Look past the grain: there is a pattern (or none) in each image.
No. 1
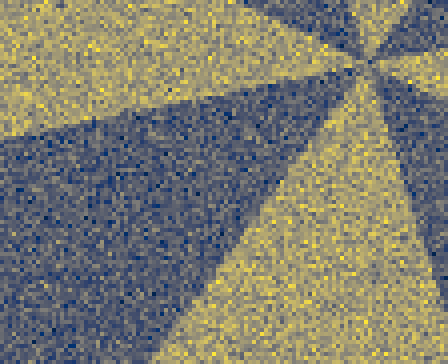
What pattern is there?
spokes from one point
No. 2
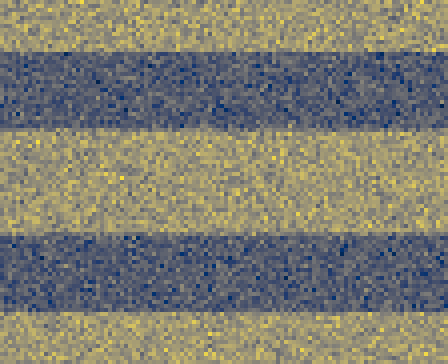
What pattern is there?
horizontal stripes
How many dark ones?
2
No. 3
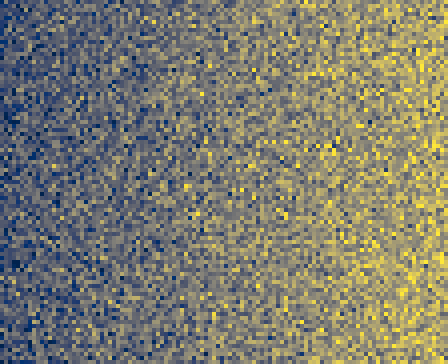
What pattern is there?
a smooth slope
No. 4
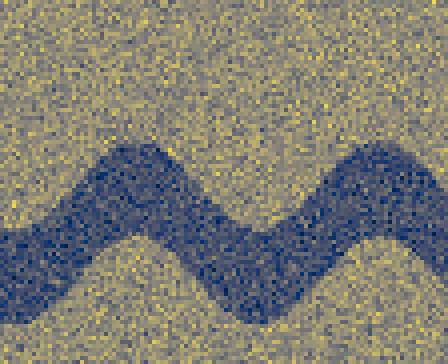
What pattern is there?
a wavy band
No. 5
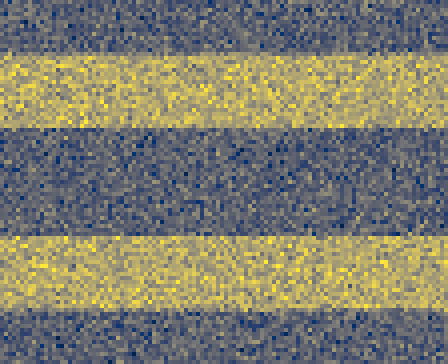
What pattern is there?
horizontal stripes
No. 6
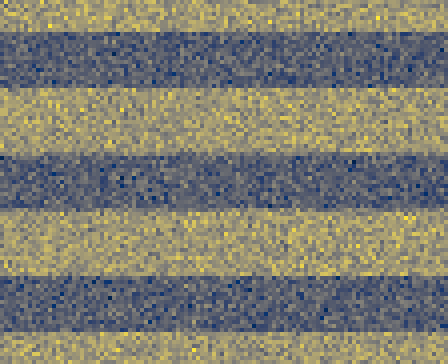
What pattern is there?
horizontal stripes
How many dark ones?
3
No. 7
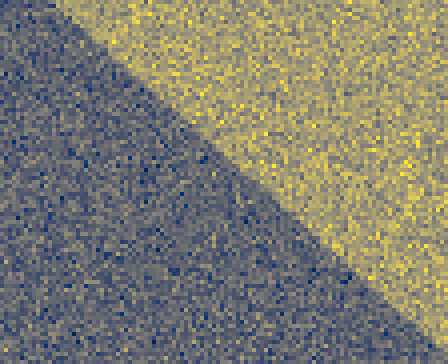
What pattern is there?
a sharp edge
